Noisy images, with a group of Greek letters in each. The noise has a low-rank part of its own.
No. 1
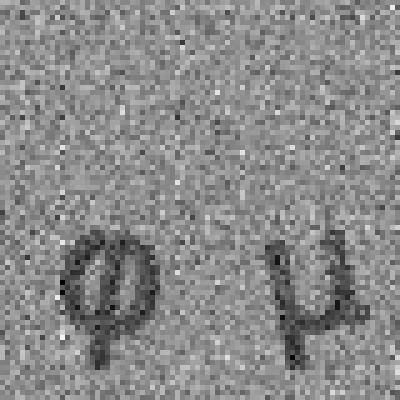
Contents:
bottom left: phi; bottom right: mu
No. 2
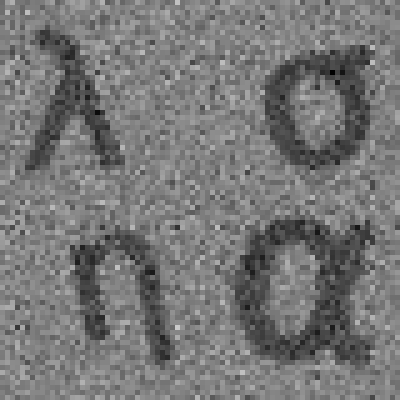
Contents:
top left: lambda; top right: sigma; bottom left: eta; bottom right: alpha
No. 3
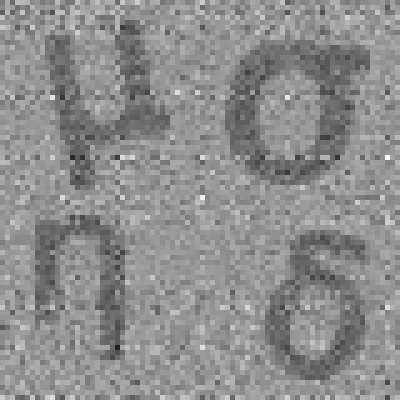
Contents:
top left: mu; top right: sigma; bottom left: eta; bottom right: delta
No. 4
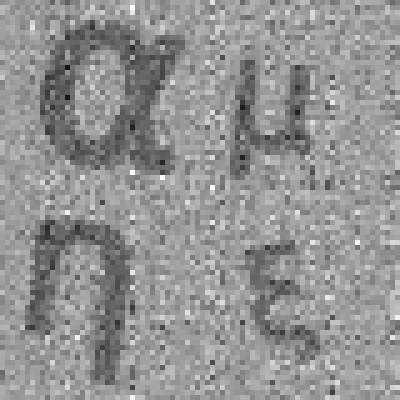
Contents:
top left: alpha; top right: mu; bottom left: eta; bottom right: xi
